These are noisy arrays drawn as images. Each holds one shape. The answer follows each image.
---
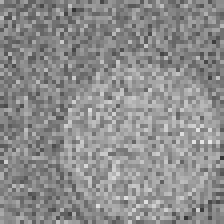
disc
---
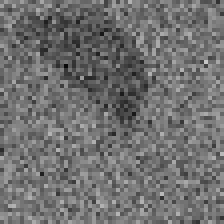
half disc
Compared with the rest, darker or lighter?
darker
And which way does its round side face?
up and right
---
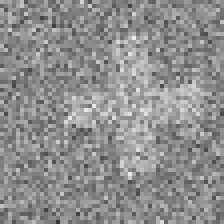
cross
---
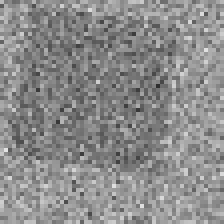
square
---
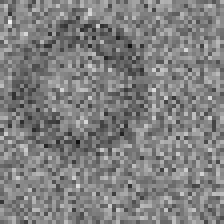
ring
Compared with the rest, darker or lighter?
darker
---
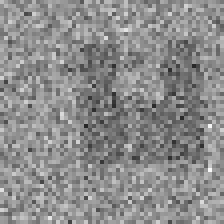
square with a notch
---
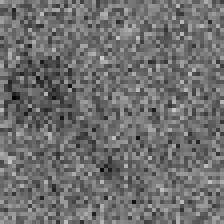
lollipop
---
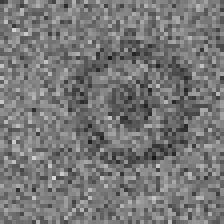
bullseye
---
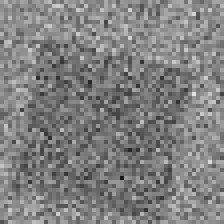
square
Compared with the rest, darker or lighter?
darker
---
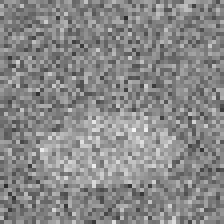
ellipse
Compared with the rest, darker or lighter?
lighter
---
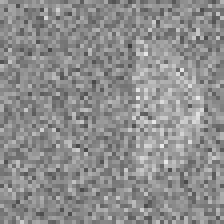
half disc
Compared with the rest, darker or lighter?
lighter
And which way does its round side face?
right
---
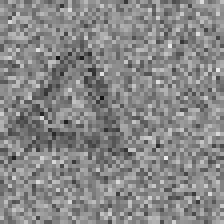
triangle frame
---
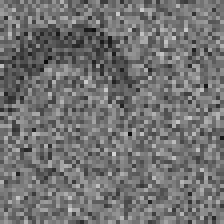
crescent
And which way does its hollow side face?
down
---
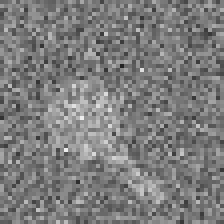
lollipop
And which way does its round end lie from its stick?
up and left
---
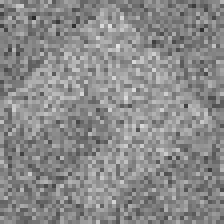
square with a notch
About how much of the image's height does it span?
nearly all
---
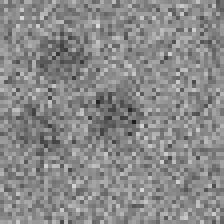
three dots
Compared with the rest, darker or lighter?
darker
